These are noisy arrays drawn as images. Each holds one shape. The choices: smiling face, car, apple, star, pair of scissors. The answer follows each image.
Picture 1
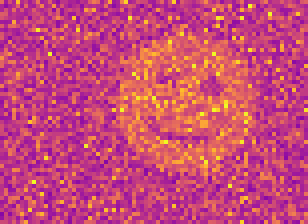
light smiling face
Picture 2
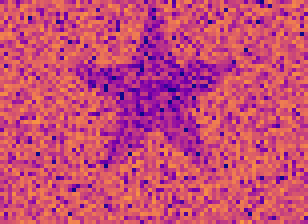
dark star
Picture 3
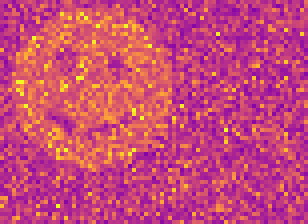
light smiling face
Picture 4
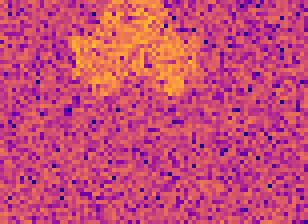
light car, top middle
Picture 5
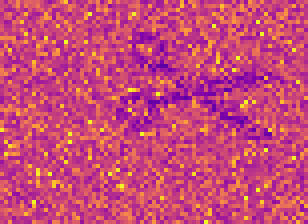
dark pair of scissors
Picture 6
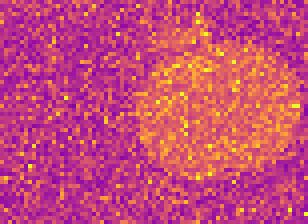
light apple
